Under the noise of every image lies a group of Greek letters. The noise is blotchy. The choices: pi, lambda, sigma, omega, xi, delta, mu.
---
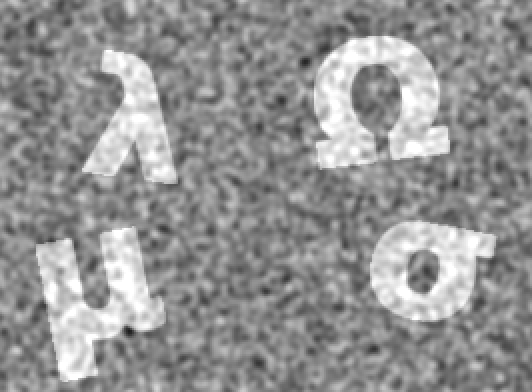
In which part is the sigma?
bottom right
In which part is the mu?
bottom left
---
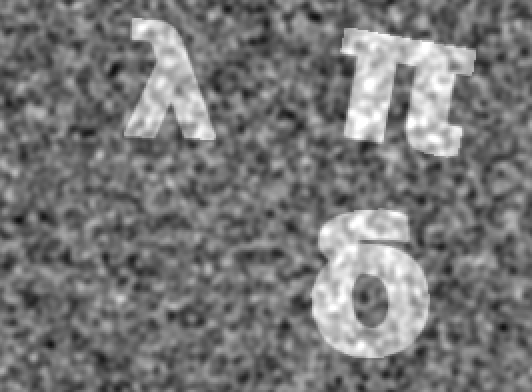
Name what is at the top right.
pi
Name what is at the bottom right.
delta
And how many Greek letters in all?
3
